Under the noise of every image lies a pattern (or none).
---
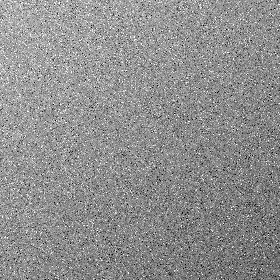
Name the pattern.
a smooth slope
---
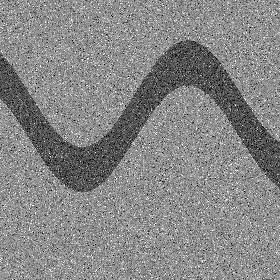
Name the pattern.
a wavy band
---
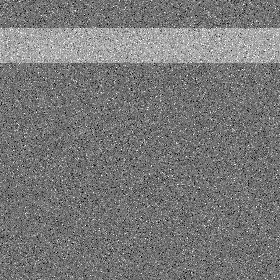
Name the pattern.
one horizontal stripe
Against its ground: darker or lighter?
lighter
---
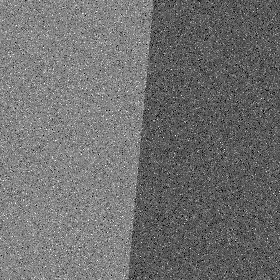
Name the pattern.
a sharp edge
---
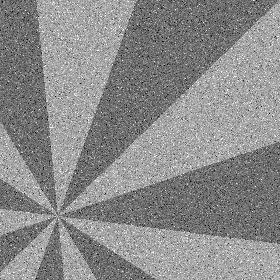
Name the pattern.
spokes from one point
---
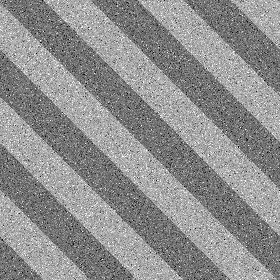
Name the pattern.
diagonal stripes
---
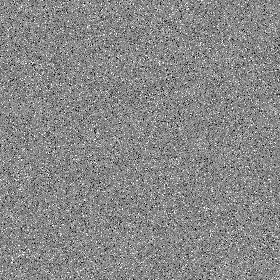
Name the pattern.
only noise
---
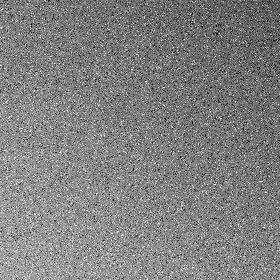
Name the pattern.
a smooth slope
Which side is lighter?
bottom left
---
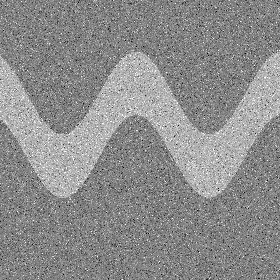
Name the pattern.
a wavy band
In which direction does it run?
left to right
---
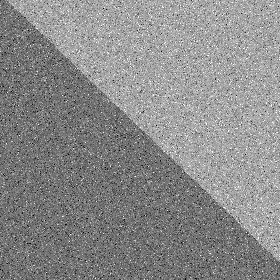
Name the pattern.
a sharp edge
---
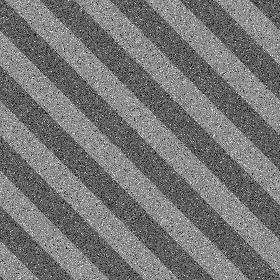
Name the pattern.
diagonal stripes
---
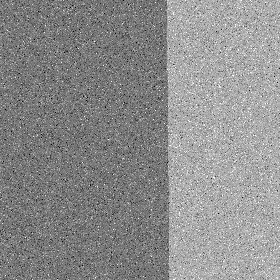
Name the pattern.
a sharp edge
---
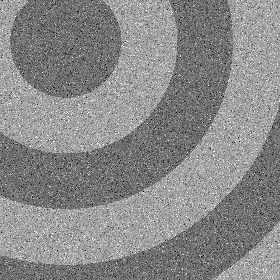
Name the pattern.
rings round one point
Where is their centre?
top left
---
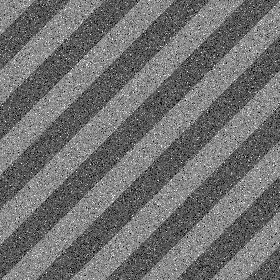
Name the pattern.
diagonal stripes
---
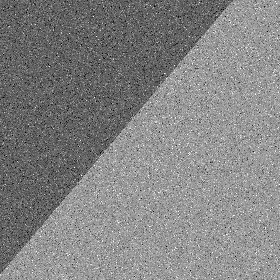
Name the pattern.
a sharp edge
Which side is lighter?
bottom right
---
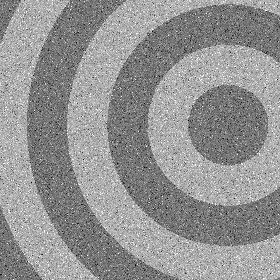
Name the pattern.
rings round one point
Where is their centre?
middle right
